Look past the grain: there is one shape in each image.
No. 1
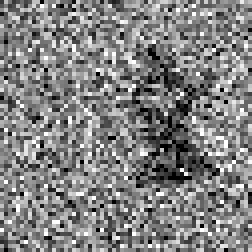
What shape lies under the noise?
chess bishop
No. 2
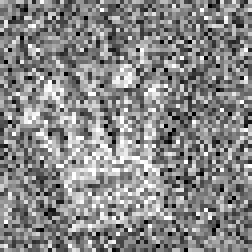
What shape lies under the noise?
chess queen
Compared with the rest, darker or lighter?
lighter
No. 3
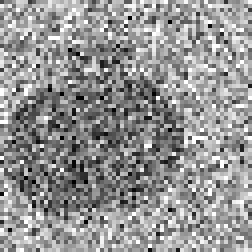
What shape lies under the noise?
apple
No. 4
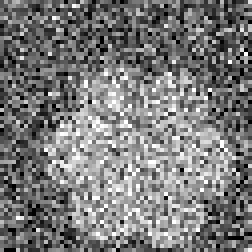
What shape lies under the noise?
flower
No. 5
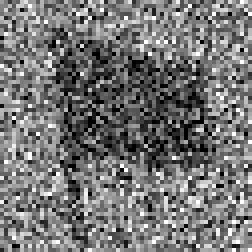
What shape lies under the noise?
flag
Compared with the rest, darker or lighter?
darker
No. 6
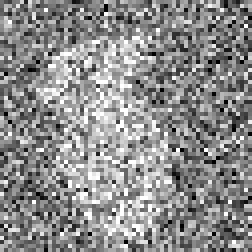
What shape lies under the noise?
footprint
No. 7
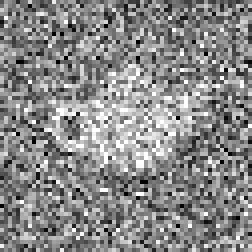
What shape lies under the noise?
teapot
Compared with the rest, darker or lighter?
lighter
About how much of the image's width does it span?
two thirds
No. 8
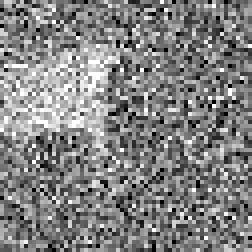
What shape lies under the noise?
flag
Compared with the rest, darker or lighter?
lighter
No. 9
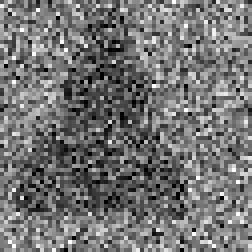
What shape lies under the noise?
chess pawn
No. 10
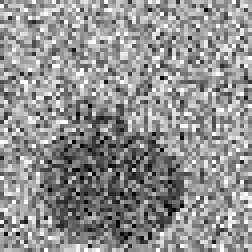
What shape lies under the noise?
apple
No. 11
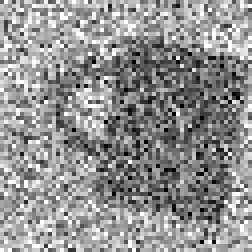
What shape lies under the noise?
cup
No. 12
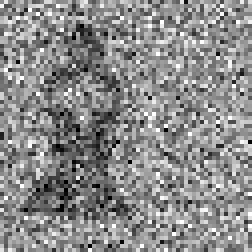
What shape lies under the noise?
chess bishop
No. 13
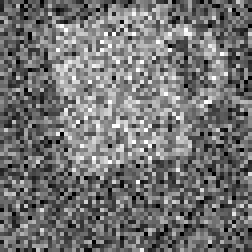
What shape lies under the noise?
cup
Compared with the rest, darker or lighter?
lighter
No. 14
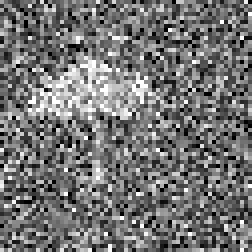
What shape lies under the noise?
umbrella
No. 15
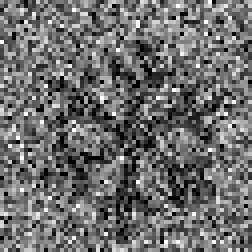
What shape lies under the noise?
snowflake
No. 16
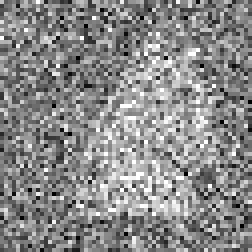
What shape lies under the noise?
chess knight
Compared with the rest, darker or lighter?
lighter
